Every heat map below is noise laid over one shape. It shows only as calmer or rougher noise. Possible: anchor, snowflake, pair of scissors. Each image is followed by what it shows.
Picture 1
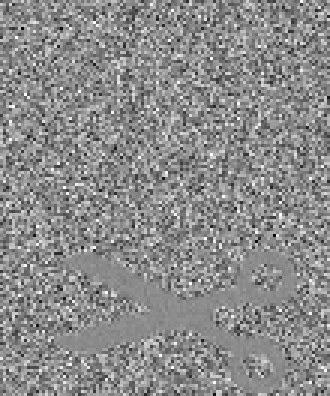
pair of scissors
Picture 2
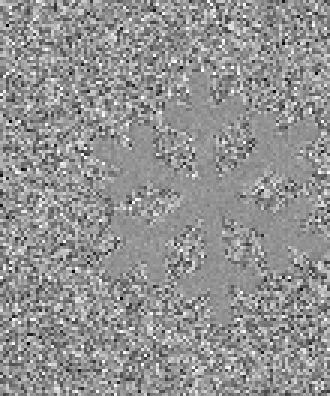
snowflake
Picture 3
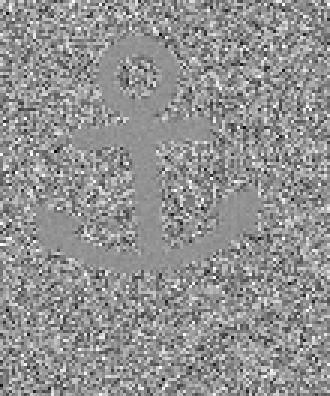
anchor
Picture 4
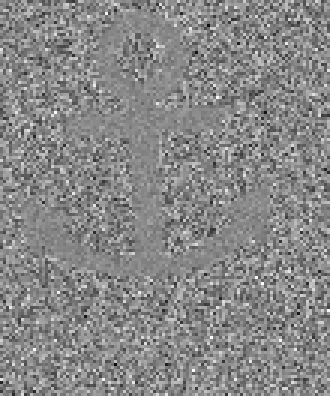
anchor
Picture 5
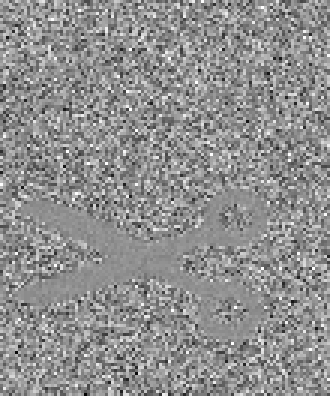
pair of scissors
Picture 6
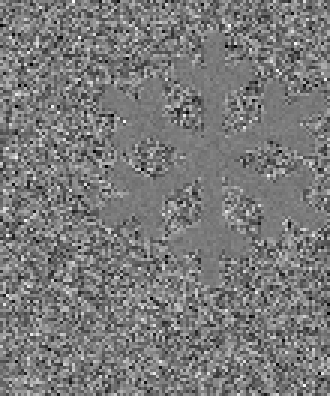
snowflake
